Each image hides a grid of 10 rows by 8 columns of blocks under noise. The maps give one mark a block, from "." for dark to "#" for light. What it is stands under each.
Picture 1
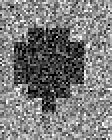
########
########
##...###
#.....##
#.....##
#.....##
##...###
###.####
########
########
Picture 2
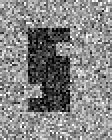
########
########
##...###
##..####
##...###
##...###
###..###
##...###
########
########
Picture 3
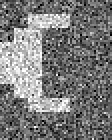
........
..###...
.##.....
###.....
###.....
###.....
.##.....
..###...
........
........
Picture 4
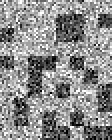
########
####..#.
.###..##
########
.#..#.##
##.###.#
##.#.##.
#.#####.
#.#.#.##
###..#..
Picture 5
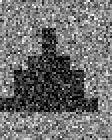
########
########
###.####
###.####
##...###
#.....##
#.....##
.......#
########
########
